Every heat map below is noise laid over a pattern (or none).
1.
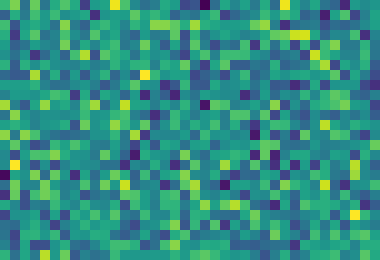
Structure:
only noise
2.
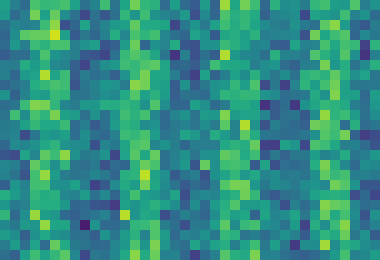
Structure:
vertical stripes
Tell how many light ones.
4
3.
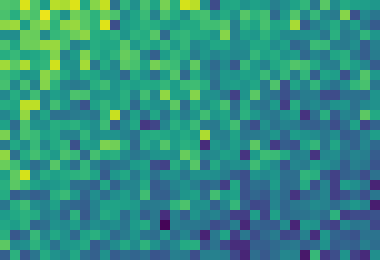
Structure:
a smooth slope
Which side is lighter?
top left
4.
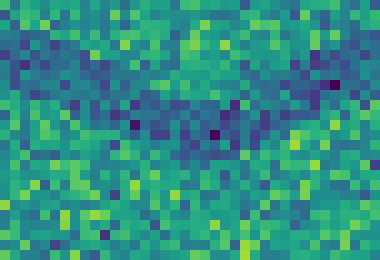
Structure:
a wavy band
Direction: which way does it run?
left to right
